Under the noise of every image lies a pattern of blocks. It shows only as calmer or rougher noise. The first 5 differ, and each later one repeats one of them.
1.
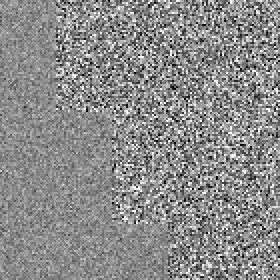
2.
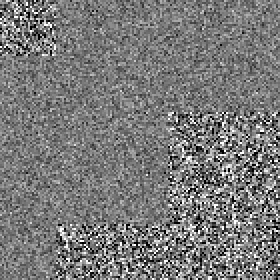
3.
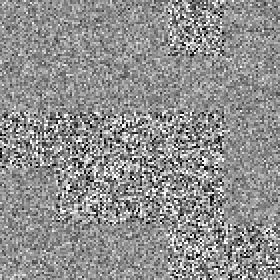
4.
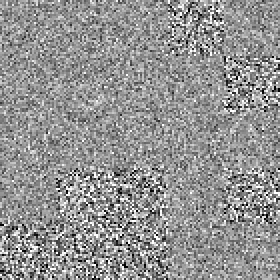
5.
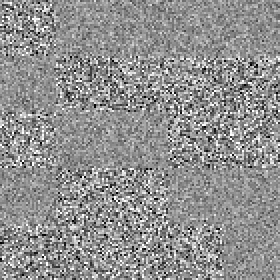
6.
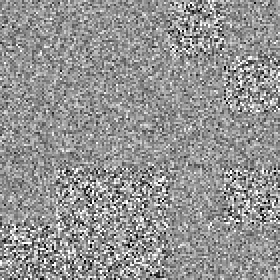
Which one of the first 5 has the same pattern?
4
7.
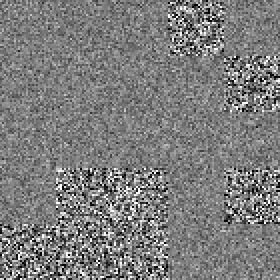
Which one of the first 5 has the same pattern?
4
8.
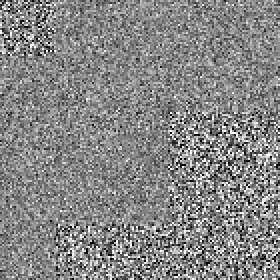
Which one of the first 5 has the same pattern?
2
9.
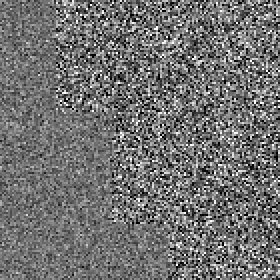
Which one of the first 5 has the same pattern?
1
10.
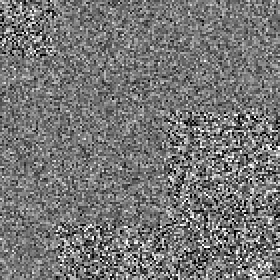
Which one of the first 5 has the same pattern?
2
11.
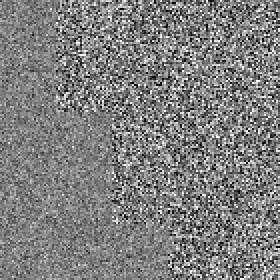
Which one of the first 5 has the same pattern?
1
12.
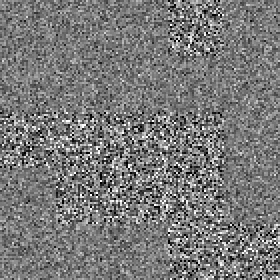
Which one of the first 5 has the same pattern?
3
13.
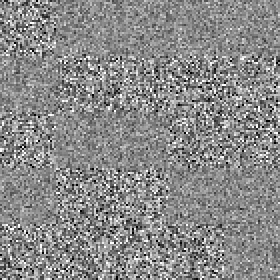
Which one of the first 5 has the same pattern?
5
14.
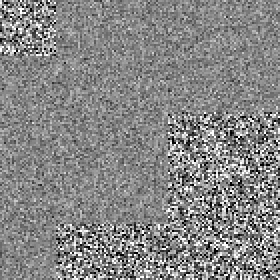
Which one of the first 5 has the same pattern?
2
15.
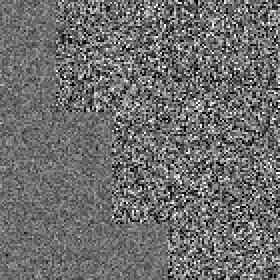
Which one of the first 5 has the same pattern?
1
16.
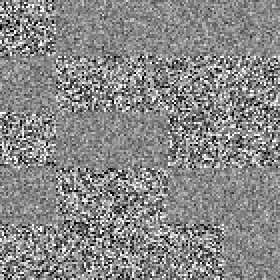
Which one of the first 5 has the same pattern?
5
